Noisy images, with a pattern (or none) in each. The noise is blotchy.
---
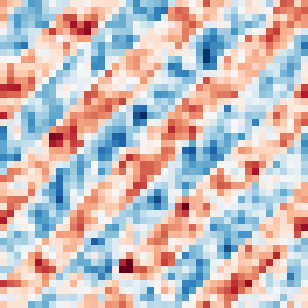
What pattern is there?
diagonal stripes
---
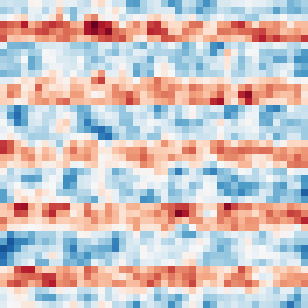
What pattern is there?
horizontal stripes
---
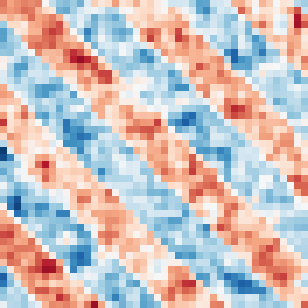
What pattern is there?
diagonal stripes
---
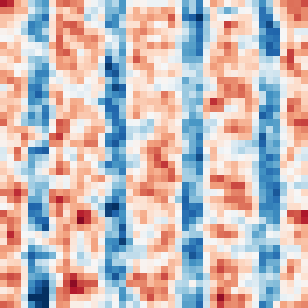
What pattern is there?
vertical stripes
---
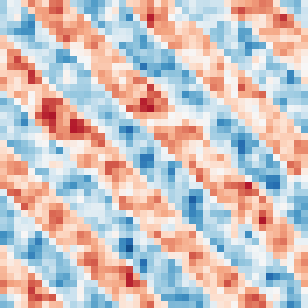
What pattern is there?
diagonal stripes
